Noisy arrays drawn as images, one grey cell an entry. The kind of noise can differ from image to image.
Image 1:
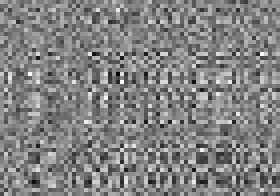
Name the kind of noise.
low rank plus noise
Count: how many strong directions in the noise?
one
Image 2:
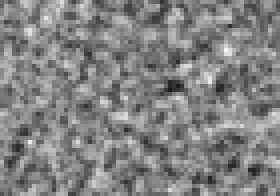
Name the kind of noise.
blotchy
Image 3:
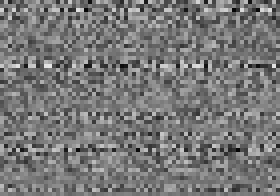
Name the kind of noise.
rows of uneven size
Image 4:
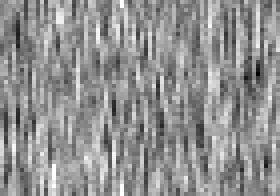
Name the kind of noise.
streaked along the columns
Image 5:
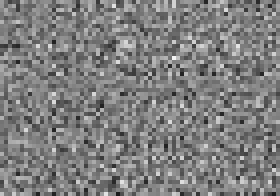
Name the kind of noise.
low rank plus noise
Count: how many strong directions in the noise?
five to eight
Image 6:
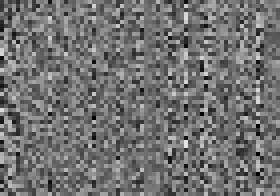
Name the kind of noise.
columns of uneven size
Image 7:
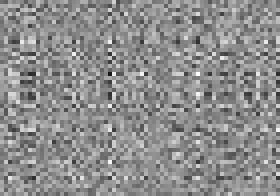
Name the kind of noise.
low rank plus noise
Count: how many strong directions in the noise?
one
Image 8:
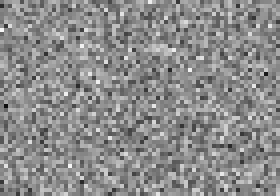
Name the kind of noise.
independent entries
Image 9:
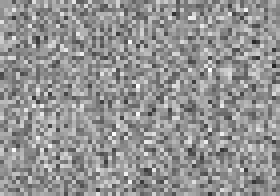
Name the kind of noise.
low rank plus noise
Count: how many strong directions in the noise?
five to eight
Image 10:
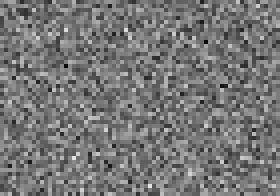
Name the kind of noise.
independent entries
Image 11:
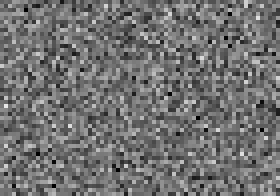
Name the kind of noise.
independent entries
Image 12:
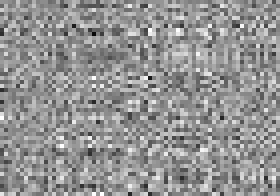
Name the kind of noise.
low rank plus noise
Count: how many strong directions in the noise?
two
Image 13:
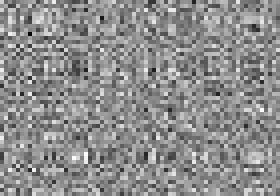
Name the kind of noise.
low rank plus noise
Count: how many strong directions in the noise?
two
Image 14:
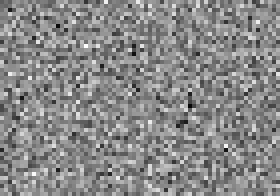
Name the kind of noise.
independent entries
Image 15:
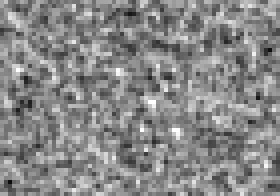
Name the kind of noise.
blotchy
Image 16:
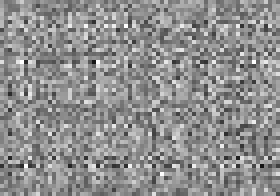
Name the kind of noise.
low rank plus noise
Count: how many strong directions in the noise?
three or four
